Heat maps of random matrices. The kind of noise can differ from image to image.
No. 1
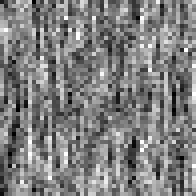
streaked along the columns
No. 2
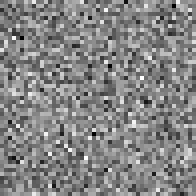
independent entries
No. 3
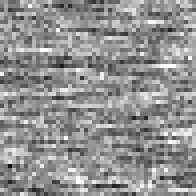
streaked along the rows
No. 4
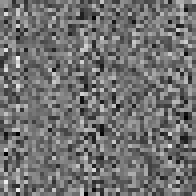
columns of uneven size
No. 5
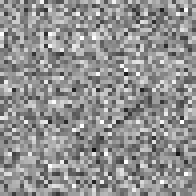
low rank plus noise
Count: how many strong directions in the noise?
three or four
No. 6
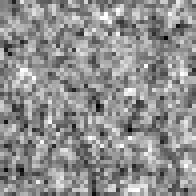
blotchy
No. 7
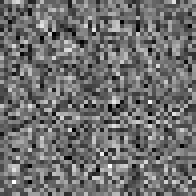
low rank plus noise
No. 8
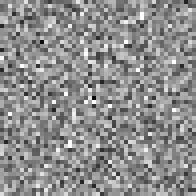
independent entries
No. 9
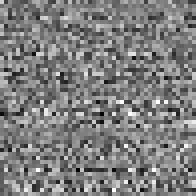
rows of uneven size
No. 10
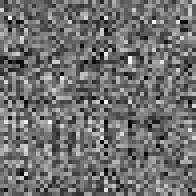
low rank plus noise
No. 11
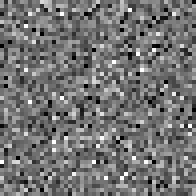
heavy tails
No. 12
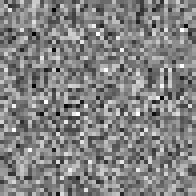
low rank plus noise
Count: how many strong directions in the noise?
three or four
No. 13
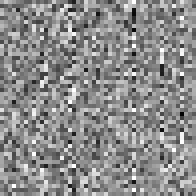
columns of uneven size
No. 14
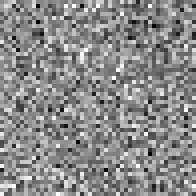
low rank plus noise
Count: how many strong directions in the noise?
two
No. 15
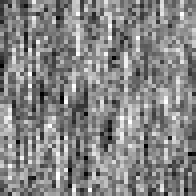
streaked along the columns
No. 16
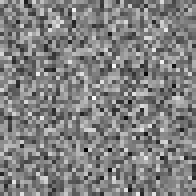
independent entries
